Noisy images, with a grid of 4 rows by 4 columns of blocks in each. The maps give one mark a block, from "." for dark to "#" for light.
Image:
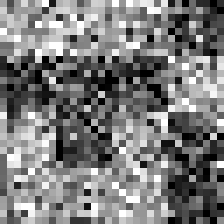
###.
...#
#.#.
###.
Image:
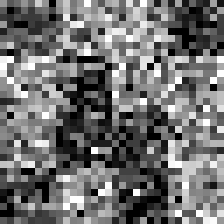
.##.
#.##
#..#
.#.#
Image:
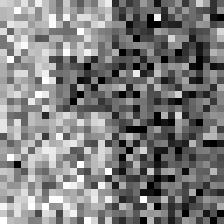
##..
#...
##..
##..
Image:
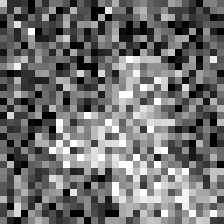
....
..#.
.##.
..##
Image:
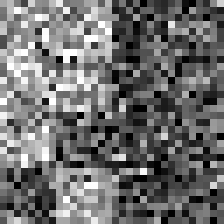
##..
##..
#...
.#..
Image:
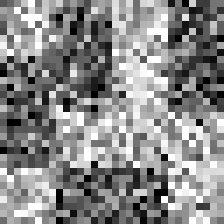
#.#.
..#.
.###
#..#
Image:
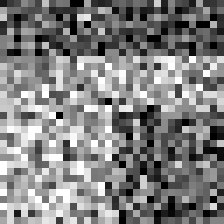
....
####
##..
##..
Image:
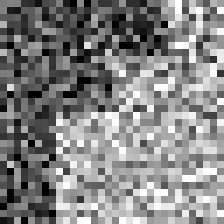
...#
..##
.###
.###
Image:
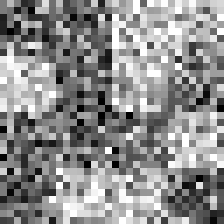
..##
#.#.
...#
.##.
